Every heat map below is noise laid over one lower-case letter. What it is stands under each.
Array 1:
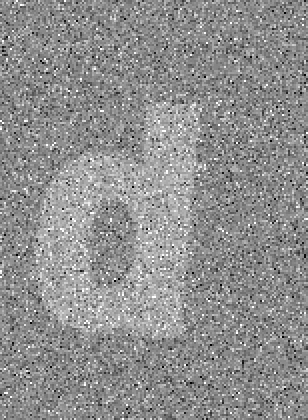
d
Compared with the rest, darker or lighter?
lighter
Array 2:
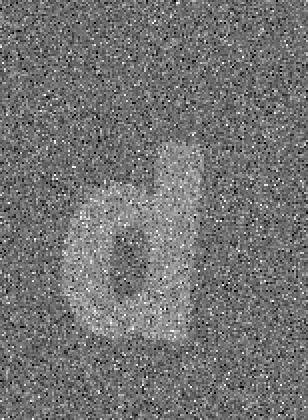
d
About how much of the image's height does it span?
half
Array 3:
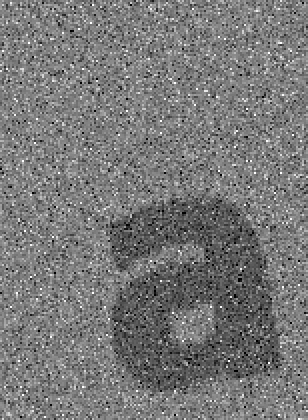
a
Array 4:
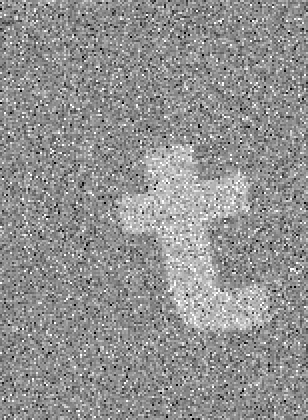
t
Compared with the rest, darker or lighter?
lighter
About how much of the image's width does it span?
half
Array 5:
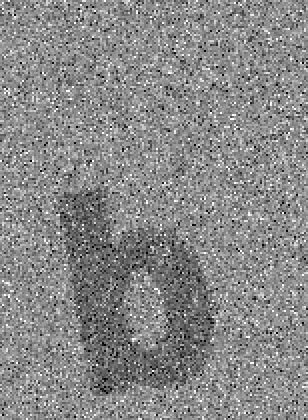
b
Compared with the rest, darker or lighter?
darker
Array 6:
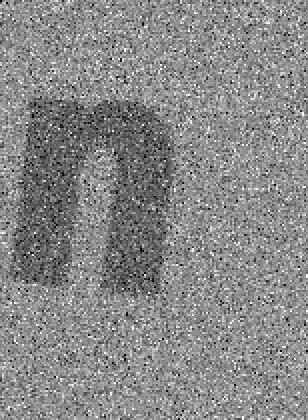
n
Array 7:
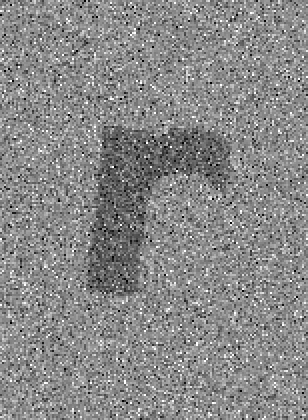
r
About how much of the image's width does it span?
half
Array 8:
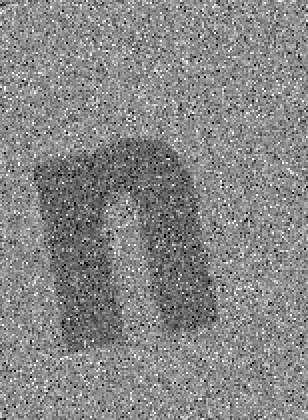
n
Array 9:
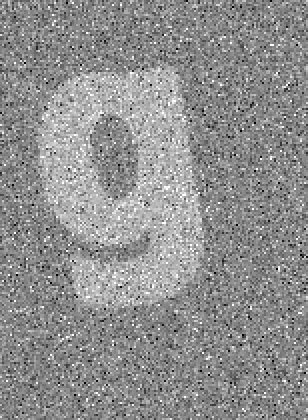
g
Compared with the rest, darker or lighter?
lighter
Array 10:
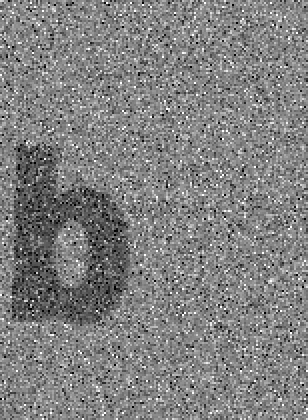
b
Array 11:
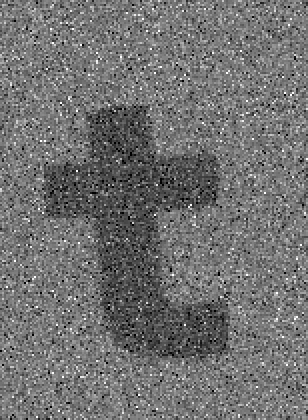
t
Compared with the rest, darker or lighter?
darker
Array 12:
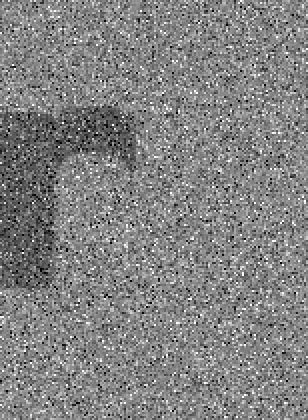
r
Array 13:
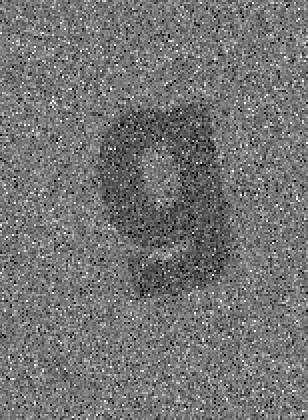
g
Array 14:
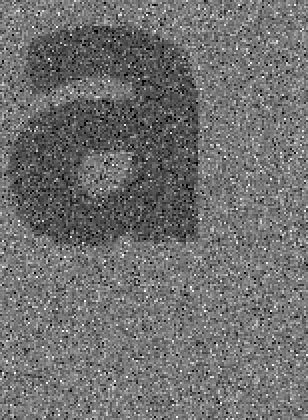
a
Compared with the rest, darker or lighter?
darker
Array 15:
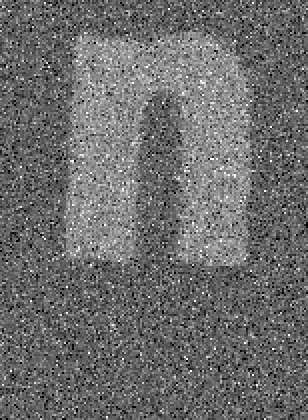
n
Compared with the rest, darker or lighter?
lighter
